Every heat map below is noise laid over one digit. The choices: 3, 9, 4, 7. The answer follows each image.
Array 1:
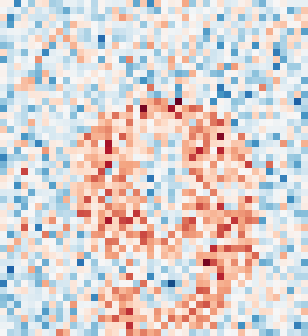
red 9
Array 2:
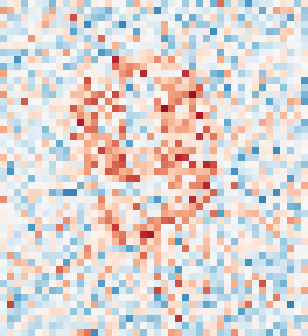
red 9
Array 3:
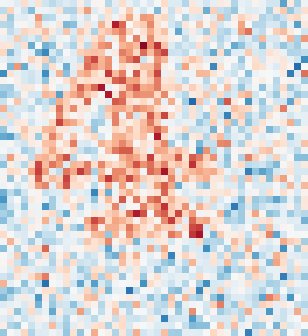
red 4
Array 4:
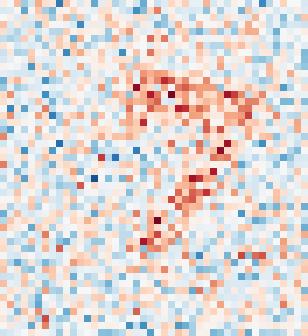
red 7
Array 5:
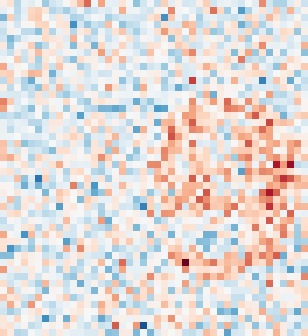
red 9
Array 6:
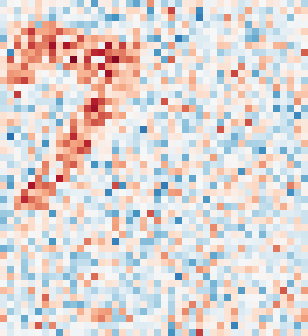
red 7
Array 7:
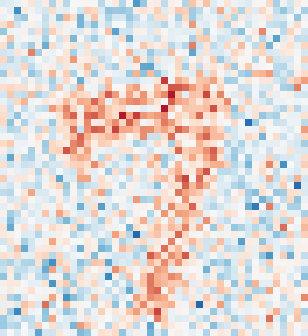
red 7
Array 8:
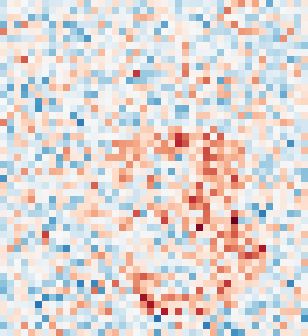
red 3
